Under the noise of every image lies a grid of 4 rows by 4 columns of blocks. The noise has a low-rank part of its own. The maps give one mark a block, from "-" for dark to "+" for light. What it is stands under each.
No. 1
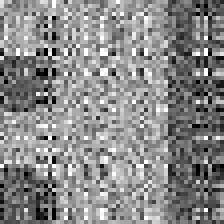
+ + + -
- + + -
+ + + -
- + + -
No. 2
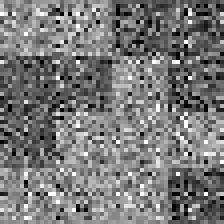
+ + - -
- - + -
- + + +
+ + + -
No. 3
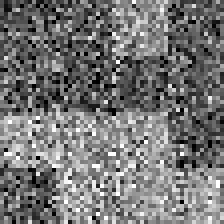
- - + -
- - - -
+ + + -
- + + +
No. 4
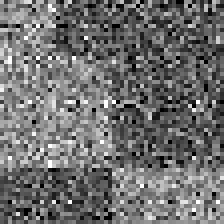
+ - - -
+ + - -
+ + - -
- - + +
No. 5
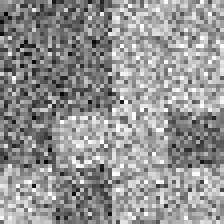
- - + +
- - + +
- + + -
+ - + +
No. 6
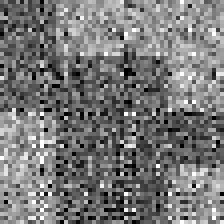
- + + +
- - - +
+ - - -
+ - - +
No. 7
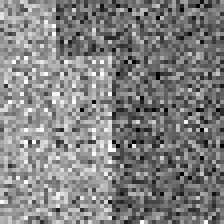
+ - - -
+ + - -
+ + - -
+ + - -
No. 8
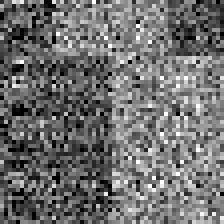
- + + -
- - + +
- - + +
- - + +
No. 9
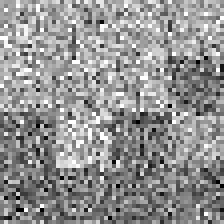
+ + + +
+ + + -
- + - +
- - - -
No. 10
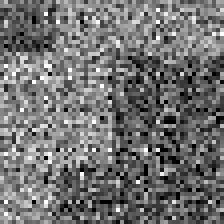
- + + +
+ + - -
+ + - -
+ - - -
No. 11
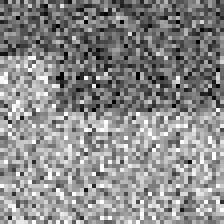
- - - -
+ - - -
+ + + +
+ + + +
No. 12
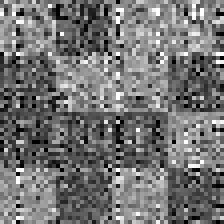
+ - + +
- + + -
- - - +
+ - + -
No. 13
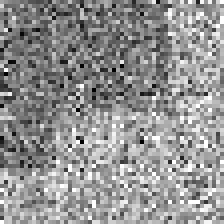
- - - +
- - - +
- + + +
+ + + +
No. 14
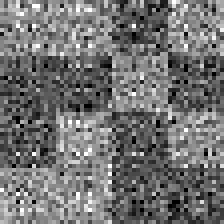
+ + - +
- - + -
- + - +
+ + - -
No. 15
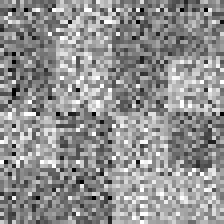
- + - -
- + - +
+ - + -
- - + +
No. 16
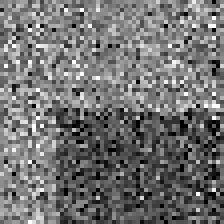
+ + + +
+ + + +
+ - - -
+ - - -
